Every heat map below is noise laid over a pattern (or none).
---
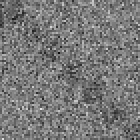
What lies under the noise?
blocks along the diagonal
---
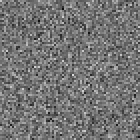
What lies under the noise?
only noise
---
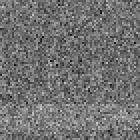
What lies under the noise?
one band of rows
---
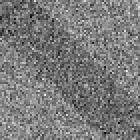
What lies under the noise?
a diagonal band
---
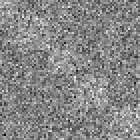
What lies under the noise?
blocks along the diagonal
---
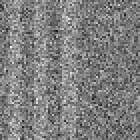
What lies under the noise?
bands of columns
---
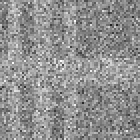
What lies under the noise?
bands of rows crossing bands of columns
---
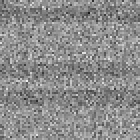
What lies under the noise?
bands of rows
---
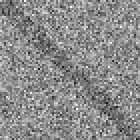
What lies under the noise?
a diagonal band
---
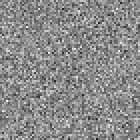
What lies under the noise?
only noise
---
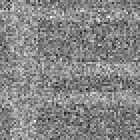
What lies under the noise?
bands of rows crossing bands of columns
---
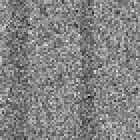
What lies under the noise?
bands of columns
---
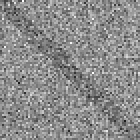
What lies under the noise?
a diagonal band
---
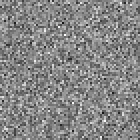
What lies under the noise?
only noise
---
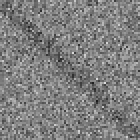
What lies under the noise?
a diagonal band
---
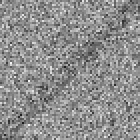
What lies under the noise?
a diagonal band
